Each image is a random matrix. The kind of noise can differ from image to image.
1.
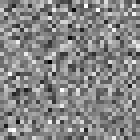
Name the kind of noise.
low rank plus noise
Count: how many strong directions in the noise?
three or four
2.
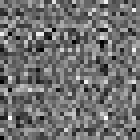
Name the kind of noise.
low rank plus noise
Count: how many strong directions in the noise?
two
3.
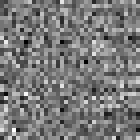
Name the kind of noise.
low rank plus noise
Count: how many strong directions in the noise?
three or four
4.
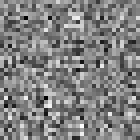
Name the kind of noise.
low rank plus noise
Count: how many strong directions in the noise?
three or four
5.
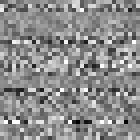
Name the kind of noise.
rows of uneven size
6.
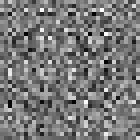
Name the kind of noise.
low rank plus noise
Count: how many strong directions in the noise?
one
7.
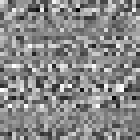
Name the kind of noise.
rows of uneven size
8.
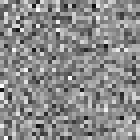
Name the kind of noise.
low rank plus noise
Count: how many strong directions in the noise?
five to eight
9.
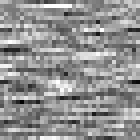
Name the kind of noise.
streaked along the rows
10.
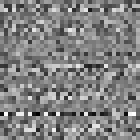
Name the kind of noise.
rows of uneven size
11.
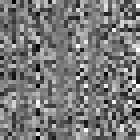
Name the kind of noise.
columns of uneven size
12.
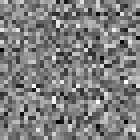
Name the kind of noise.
low rank plus noise
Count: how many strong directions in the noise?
five to eight
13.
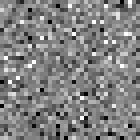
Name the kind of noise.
heavy tails
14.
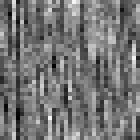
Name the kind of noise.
streaked along the columns
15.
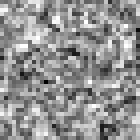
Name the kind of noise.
blotchy
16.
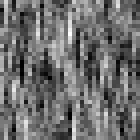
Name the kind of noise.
streaked along the columns
